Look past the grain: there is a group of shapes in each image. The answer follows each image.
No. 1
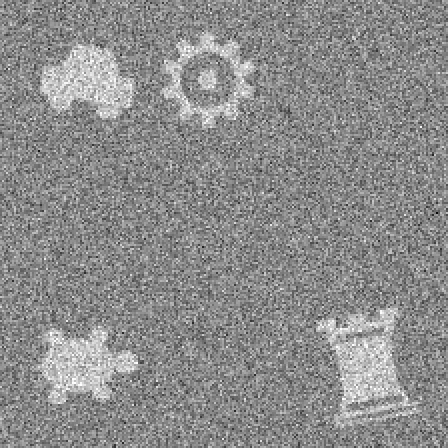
top left: car; top middle: gear; bottom left: turtle; bottom right: chess rook
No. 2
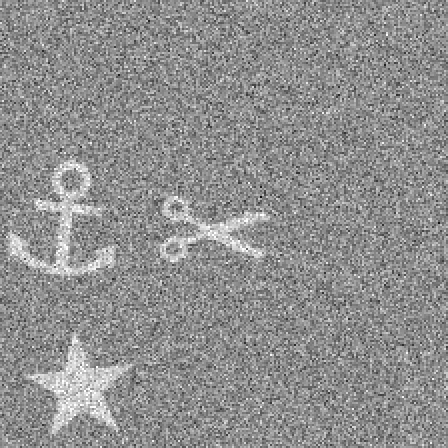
middle left: anchor; centre: pair of scissors; bottom left: star
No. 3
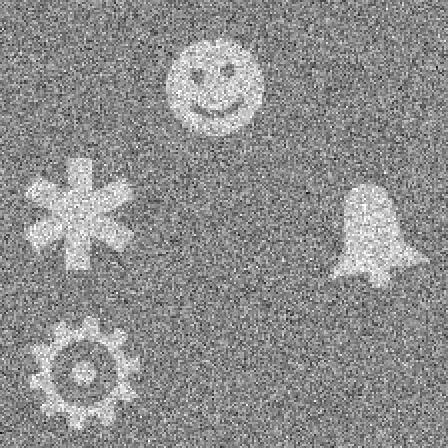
top middle: smiling face; middle left: asterisk; middle right: bell; bottom left: gear
